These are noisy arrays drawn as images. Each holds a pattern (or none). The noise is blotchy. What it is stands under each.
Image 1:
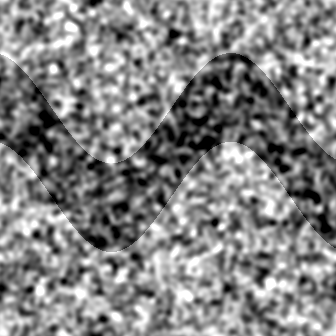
a wavy band
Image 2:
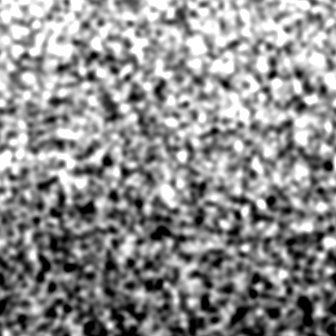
a smooth slope
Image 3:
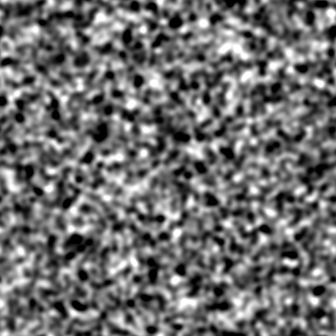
only noise
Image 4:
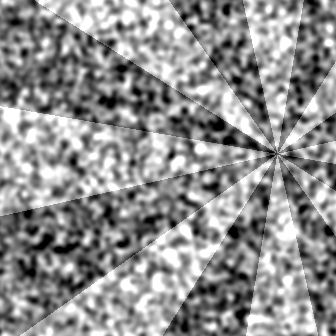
spokes from one point
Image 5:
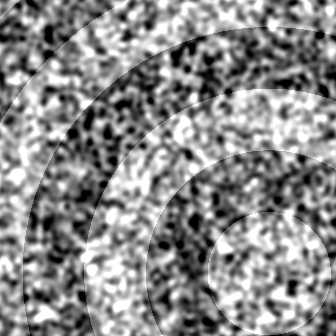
rings round one point
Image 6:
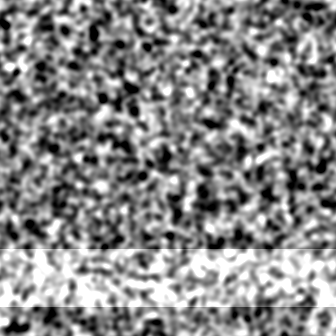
one horizontal stripe
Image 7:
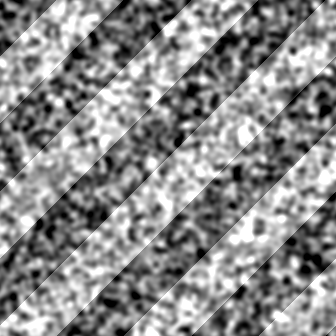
diagonal stripes
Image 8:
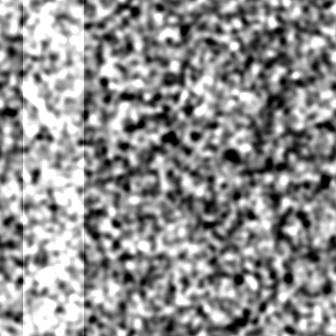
one vertical stripe
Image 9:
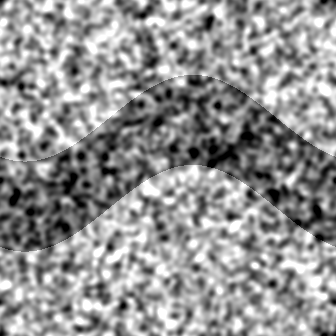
a wavy band
